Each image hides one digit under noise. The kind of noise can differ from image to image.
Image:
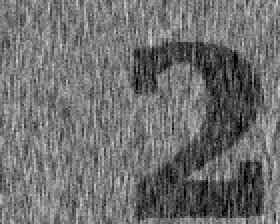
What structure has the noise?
streaked along the columns
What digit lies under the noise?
2
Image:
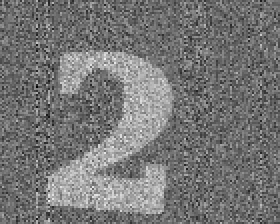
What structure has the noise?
columns of uneven size
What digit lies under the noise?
2
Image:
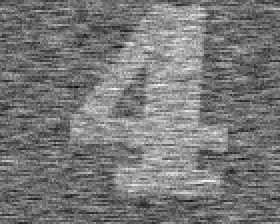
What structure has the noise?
streaked along the rows
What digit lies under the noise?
4
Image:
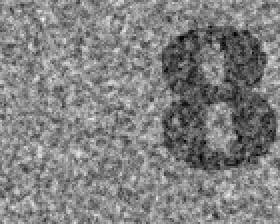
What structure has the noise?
blotchy
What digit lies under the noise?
8
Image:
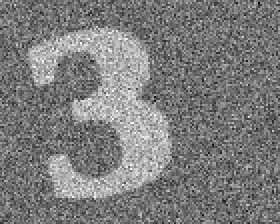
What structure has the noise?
independent entries
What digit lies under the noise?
3
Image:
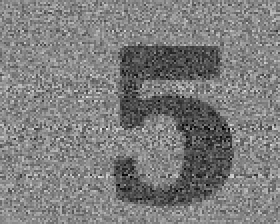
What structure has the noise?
rows of uneven size
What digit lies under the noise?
5
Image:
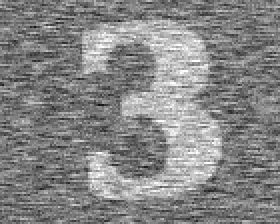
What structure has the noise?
streaked along the rows
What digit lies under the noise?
3
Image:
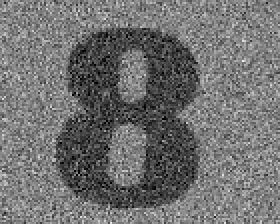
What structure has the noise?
low rank plus noise
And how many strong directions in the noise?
five to eight
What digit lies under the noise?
8
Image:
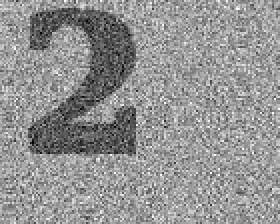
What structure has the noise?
low rank plus noise
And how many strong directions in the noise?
two
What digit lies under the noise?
2
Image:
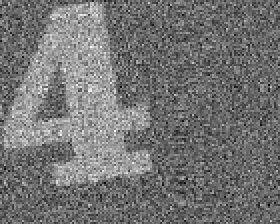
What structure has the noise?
low rank plus noise
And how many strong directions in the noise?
three or four
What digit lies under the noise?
4
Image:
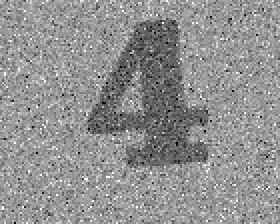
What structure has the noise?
heavy tails
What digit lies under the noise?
4
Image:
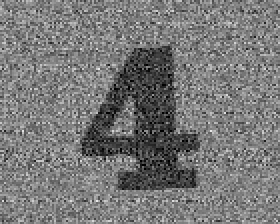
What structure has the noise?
rows of uneven size
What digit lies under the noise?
4
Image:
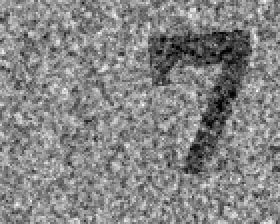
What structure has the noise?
blotchy
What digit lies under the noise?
7
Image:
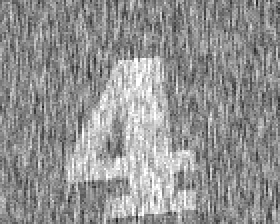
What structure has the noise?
streaked along the columns
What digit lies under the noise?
4
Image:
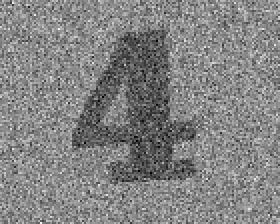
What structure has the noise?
independent entries
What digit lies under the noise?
4
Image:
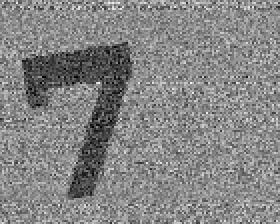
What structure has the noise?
rows of uneven size
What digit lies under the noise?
7
